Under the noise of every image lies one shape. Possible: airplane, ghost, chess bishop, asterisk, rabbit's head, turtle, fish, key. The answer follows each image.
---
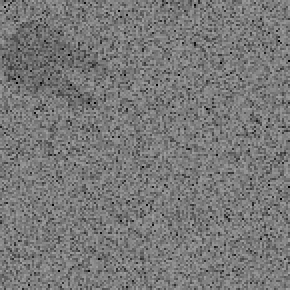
rabbit's head
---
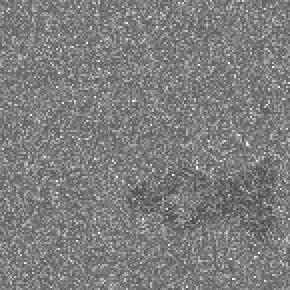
chess bishop
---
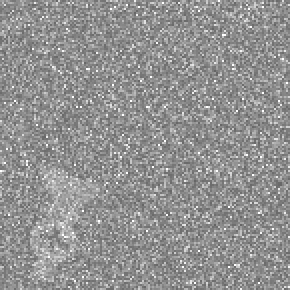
chess bishop
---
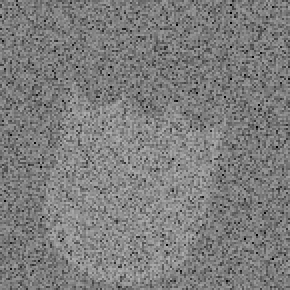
ghost
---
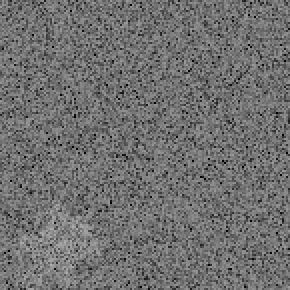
turtle
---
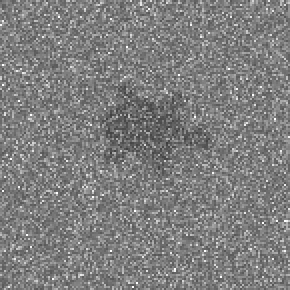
turtle
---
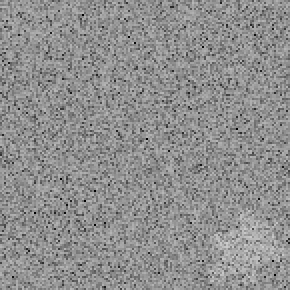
turtle
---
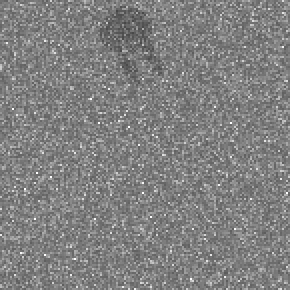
rabbit's head
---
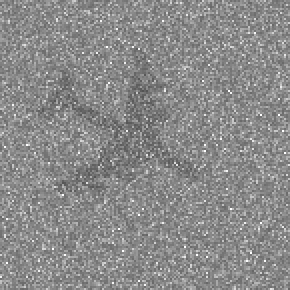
airplane
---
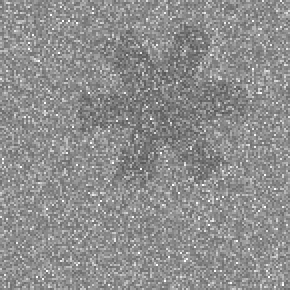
asterisk
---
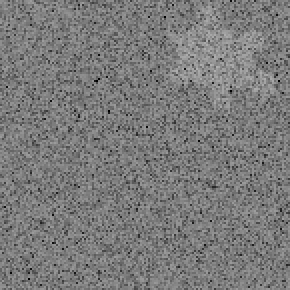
turtle
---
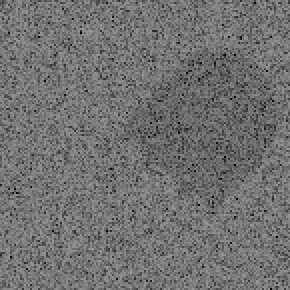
ghost
